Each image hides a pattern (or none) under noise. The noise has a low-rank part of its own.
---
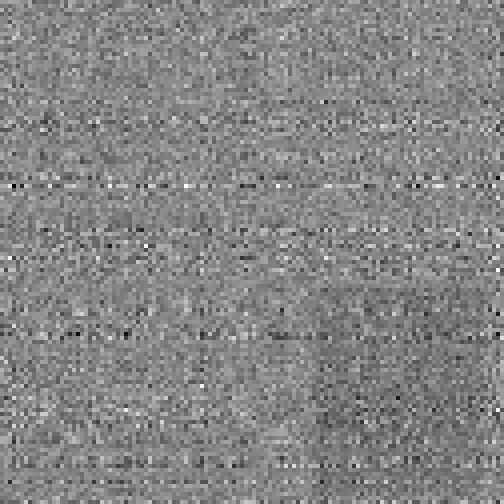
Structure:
one block
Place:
bottom right
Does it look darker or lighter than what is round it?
darker
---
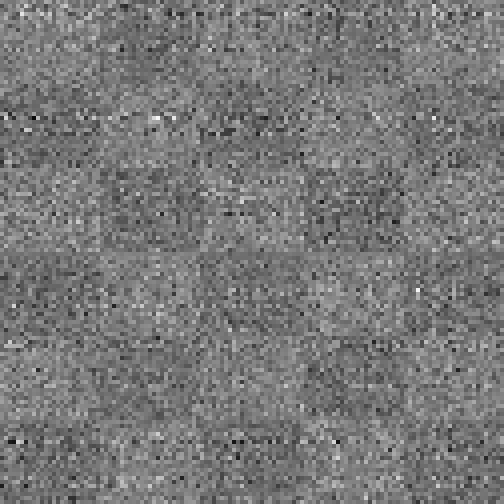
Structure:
a checkerboard
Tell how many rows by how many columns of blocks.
6 by 5
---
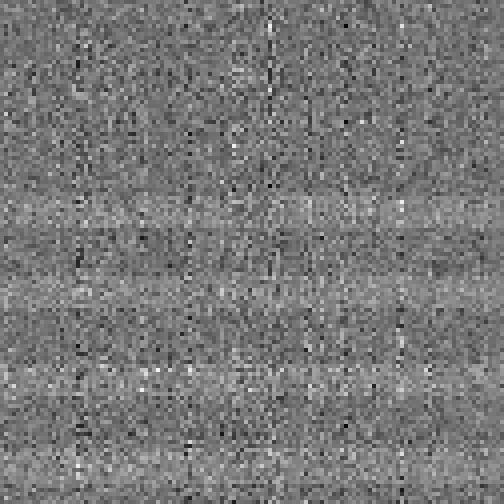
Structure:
bands of rows
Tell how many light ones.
4
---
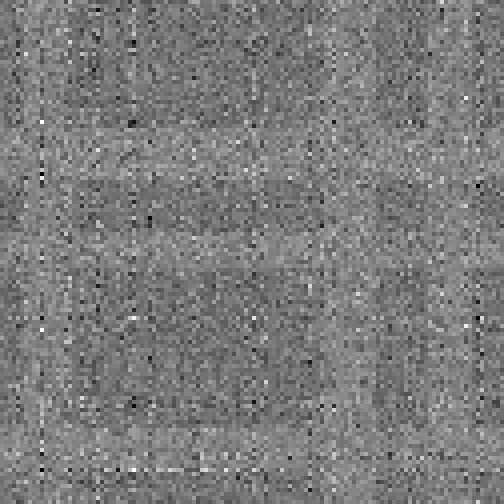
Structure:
bands of rows crossing bands of columns
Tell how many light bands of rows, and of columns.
3 and 3
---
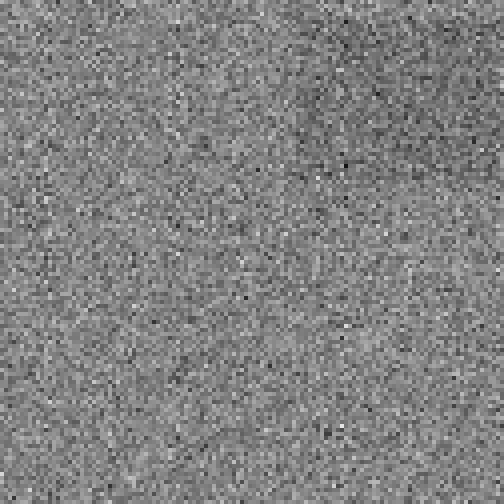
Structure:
one block
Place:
top right
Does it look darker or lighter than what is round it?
darker
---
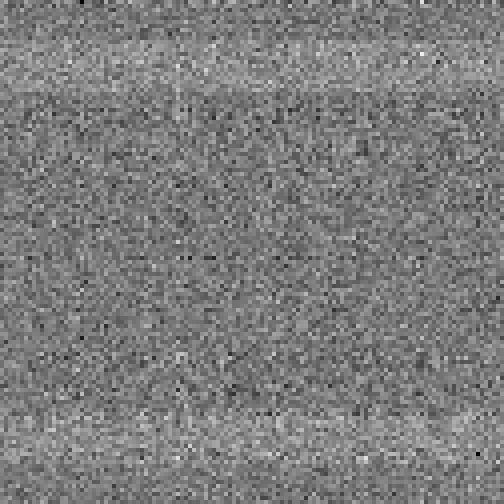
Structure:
bands of rows
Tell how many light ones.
2
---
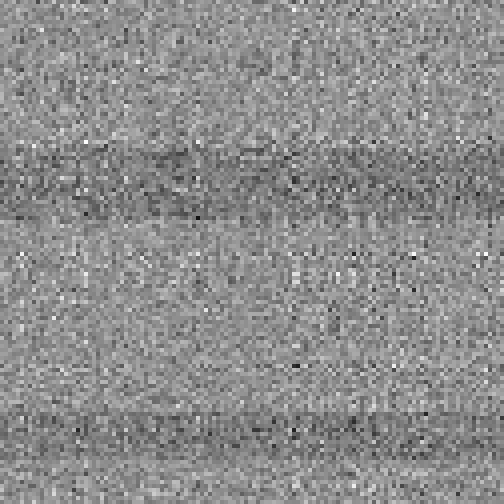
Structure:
bands of rows
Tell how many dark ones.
2
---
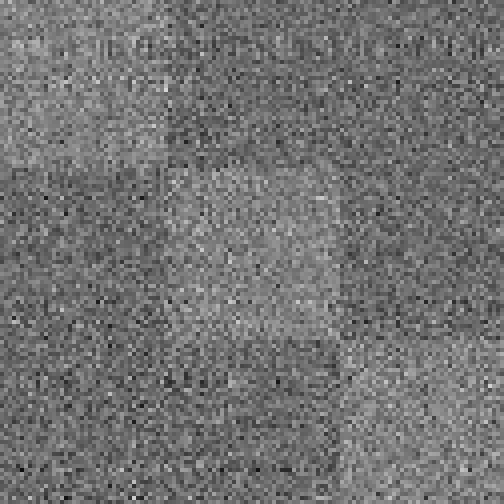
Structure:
blocks along the diagonal
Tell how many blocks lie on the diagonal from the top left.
3
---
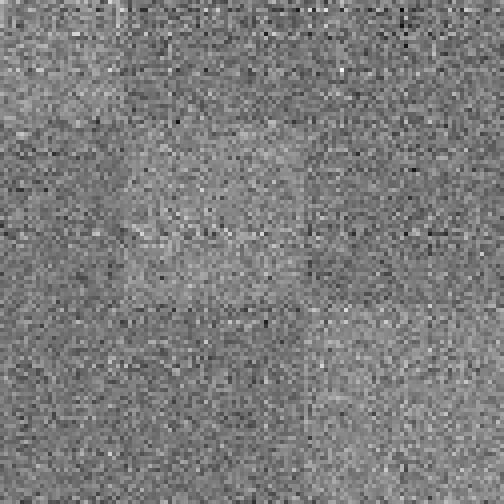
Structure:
blocks along the diagonal
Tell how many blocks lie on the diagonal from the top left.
3
